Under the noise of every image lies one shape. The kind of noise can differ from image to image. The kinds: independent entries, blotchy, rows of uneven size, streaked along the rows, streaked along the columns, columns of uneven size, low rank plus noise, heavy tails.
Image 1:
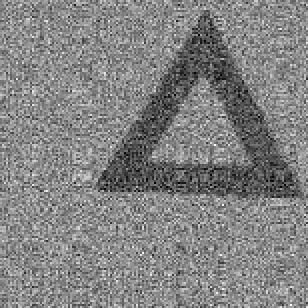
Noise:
low rank plus noise
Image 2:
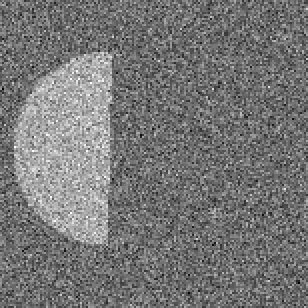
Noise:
independent entries
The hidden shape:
half disc
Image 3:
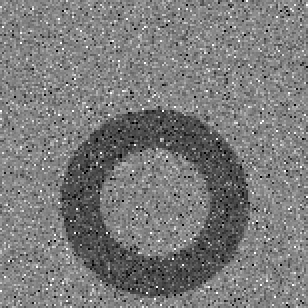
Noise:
heavy tails
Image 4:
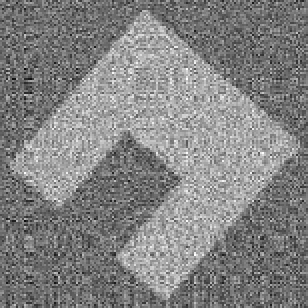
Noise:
low rank plus noise
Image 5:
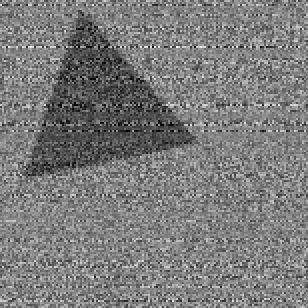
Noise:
rows of uneven size
